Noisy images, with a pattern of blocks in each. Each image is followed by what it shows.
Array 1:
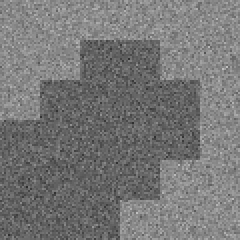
mirrored about the diagonal from the bottom left
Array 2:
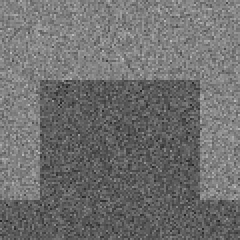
left and right mirror each other
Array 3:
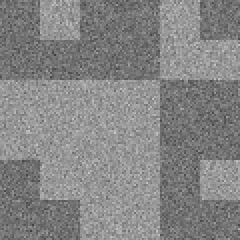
mirrored about the diagonal from the bottom left
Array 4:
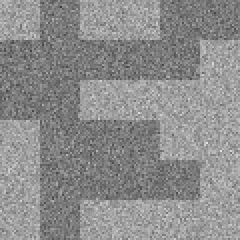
no symmetry
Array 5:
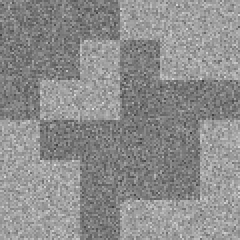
mirrored about the diagonal from the top left
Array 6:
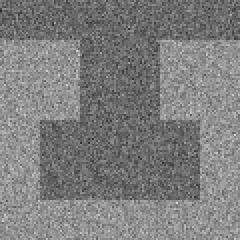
left and right mirror each other
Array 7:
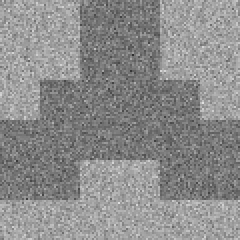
left and right mirror each other
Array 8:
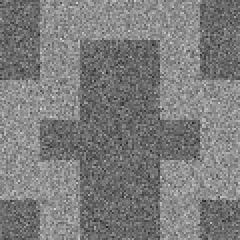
left and right mirror each other
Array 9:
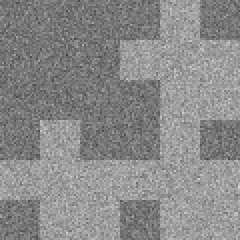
mirrored about the diagonal from the top left
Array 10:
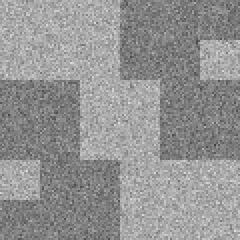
the same after a half turn
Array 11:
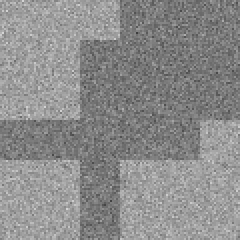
mirrored about the diagonal from the bottom left
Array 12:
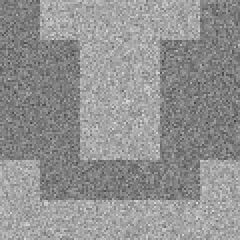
left and right mirror each other
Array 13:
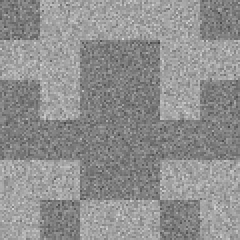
left and right mirror each other
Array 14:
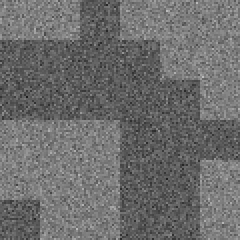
mirrored about the diagonal from the bottom left
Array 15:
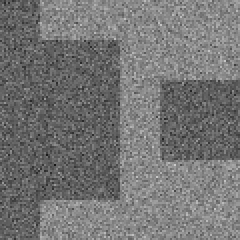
top and bottom mirror each other
